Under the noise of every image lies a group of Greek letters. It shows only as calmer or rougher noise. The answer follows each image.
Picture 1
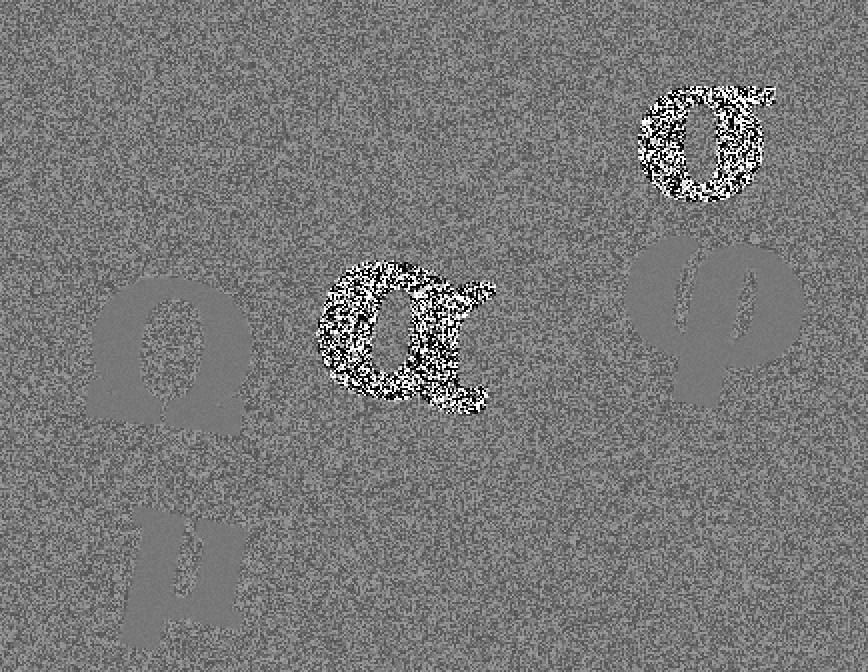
top right: rough sigma; middle left: calm omega; centre: rough alpha; middle right: calm phi; bottom left: calm mu
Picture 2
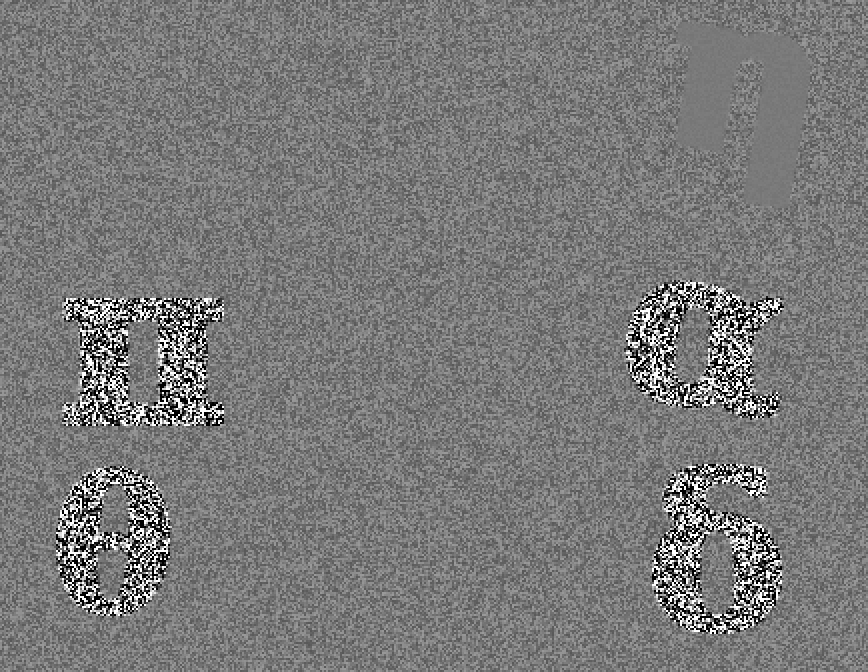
top right: calm eta; middle left: rough pi; middle right: rough alpha; bottom left: rough theta; bottom right: rough delta
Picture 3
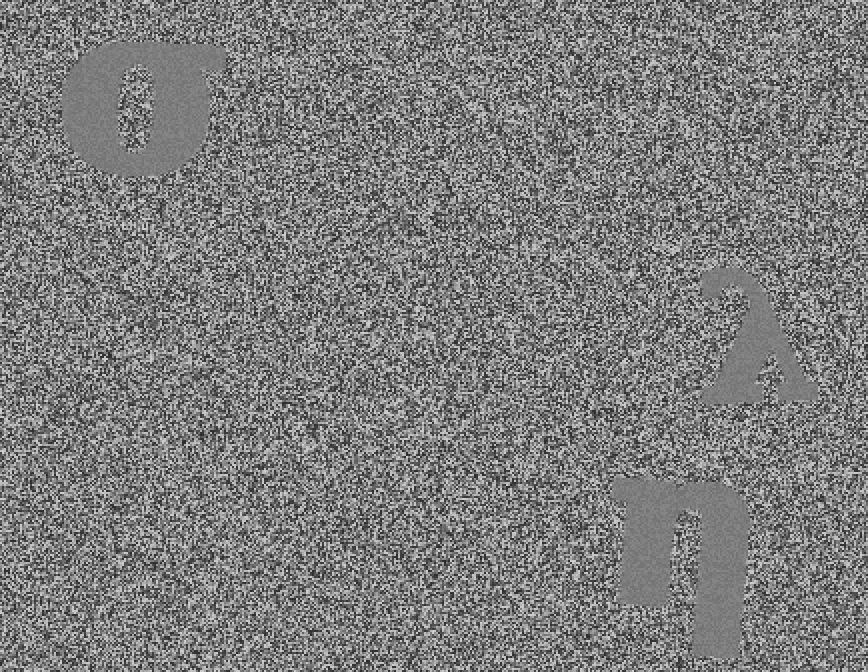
top left: calm sigma; middle right: calm lambda; bottom right: calm eta
